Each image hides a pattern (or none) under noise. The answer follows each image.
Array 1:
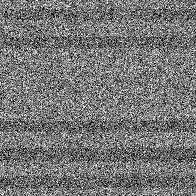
bands of rows
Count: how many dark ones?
5
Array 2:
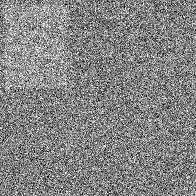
one block
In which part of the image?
top left
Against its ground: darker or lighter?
lighter
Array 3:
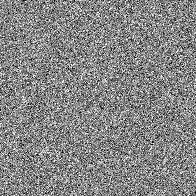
only noise
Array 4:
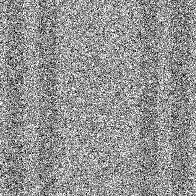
bands of columns
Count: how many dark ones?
4
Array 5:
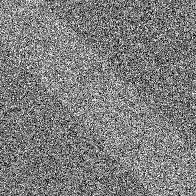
a diagonal band
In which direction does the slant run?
top left to bottom right
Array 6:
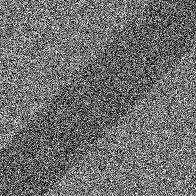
a diagonal band
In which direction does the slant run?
bottom left to top right
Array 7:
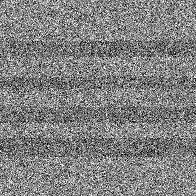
bands of rows
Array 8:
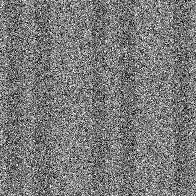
bands of columns
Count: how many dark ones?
5
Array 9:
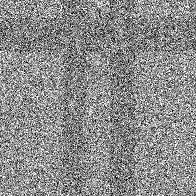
bands of rows crossing bands of columns
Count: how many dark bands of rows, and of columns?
1 and 2
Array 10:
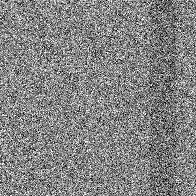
one band of columns
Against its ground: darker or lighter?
darker
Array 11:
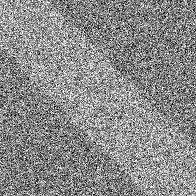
a diagonal band
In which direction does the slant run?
top left to bottom right
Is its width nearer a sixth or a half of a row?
a half
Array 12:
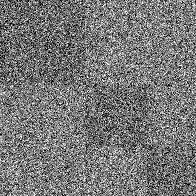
blocks along the diagonal
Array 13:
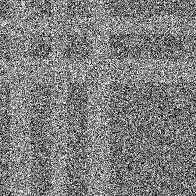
bands of rows crossing bands of columns
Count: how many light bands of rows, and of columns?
2 and 3
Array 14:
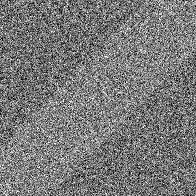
a diagonal band
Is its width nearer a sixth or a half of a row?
a half
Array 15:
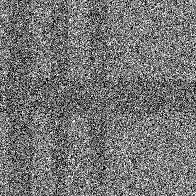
bands of rows crossing bands of columns
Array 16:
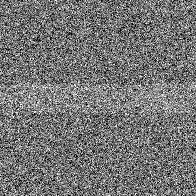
one band of rows
